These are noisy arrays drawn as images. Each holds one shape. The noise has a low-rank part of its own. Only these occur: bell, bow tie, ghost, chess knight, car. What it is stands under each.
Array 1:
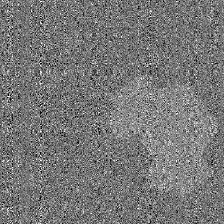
car
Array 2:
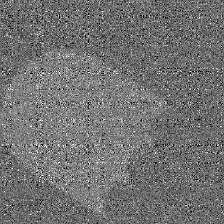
ghost
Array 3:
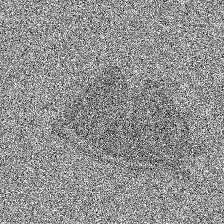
chess knight
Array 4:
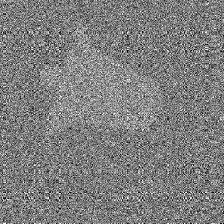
bell
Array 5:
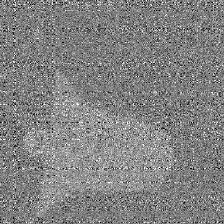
bell
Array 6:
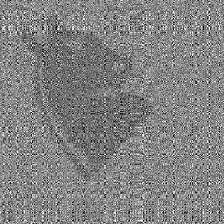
chess knight
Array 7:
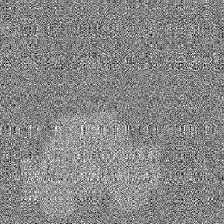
car
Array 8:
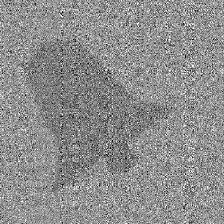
bell
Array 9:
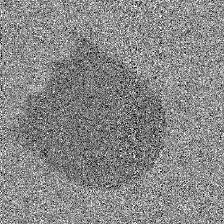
ghost
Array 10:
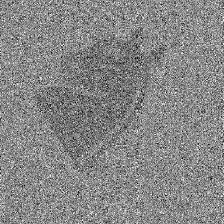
chess knight
